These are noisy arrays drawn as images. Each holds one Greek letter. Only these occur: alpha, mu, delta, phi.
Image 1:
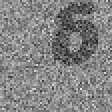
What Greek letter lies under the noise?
delta
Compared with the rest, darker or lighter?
darker
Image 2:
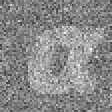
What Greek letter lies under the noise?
alpha
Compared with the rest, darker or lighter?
lighter
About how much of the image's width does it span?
two thirds
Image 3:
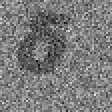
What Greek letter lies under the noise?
delta
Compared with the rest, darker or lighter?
darker
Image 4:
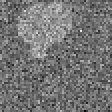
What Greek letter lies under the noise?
phi
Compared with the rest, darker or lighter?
lighter
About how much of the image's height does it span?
half
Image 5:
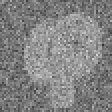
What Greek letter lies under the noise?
phi
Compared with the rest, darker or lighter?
lighter
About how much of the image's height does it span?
nearly all
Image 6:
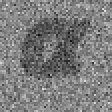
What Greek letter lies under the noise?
alpha
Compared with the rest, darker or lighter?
darker
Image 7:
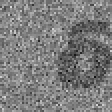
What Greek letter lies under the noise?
delta
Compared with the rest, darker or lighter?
darker
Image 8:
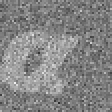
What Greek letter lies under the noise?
alpha
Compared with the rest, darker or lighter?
lighter
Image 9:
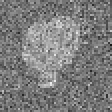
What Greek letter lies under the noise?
phi
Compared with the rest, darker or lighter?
lighter
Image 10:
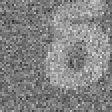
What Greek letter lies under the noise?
delta
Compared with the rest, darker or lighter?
lighter
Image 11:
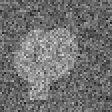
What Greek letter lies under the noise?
phi
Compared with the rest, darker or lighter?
lighter
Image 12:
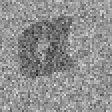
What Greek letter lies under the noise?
alpha
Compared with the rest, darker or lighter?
darker
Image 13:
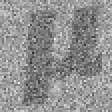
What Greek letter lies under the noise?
mu
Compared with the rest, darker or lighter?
darker
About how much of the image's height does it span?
nearly all
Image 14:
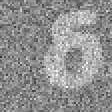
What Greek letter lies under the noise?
delta
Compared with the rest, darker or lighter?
lighter
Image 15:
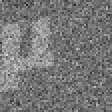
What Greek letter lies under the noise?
mu
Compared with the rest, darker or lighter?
lighter
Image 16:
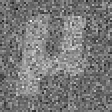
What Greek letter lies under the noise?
mu
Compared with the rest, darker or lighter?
lighter
